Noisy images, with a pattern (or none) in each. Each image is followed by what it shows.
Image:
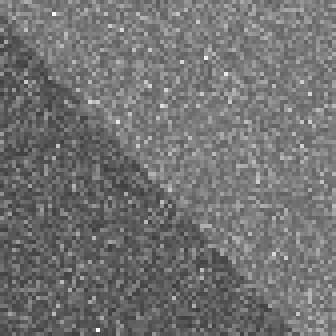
a sharp edge
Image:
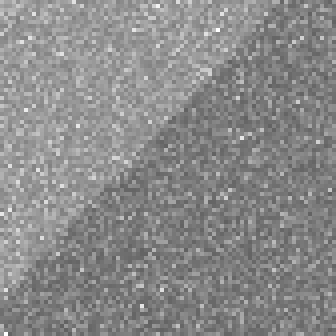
a sharp edge
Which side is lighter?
top left
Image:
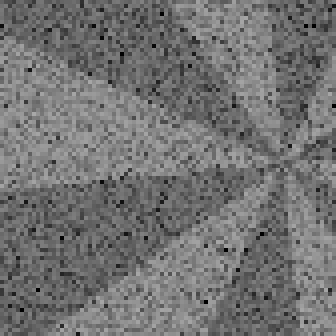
spokes from one point
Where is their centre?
middle right
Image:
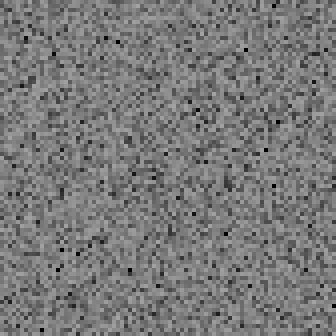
only noise
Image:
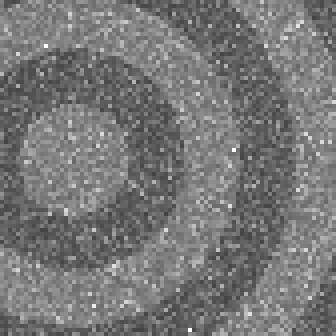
rings round one point
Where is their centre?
middle left
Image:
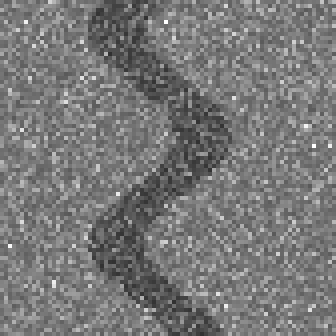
a wavy band
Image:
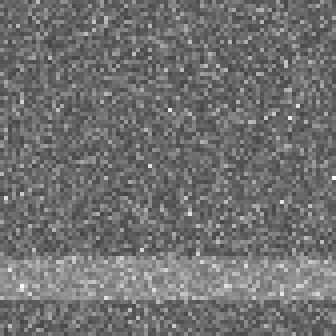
one horizontal stripe
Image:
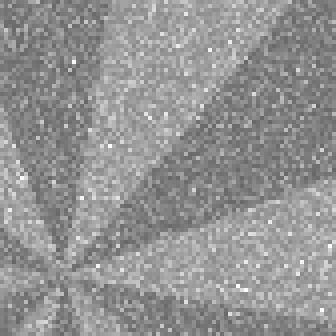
spokes from one point
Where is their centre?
bottom left
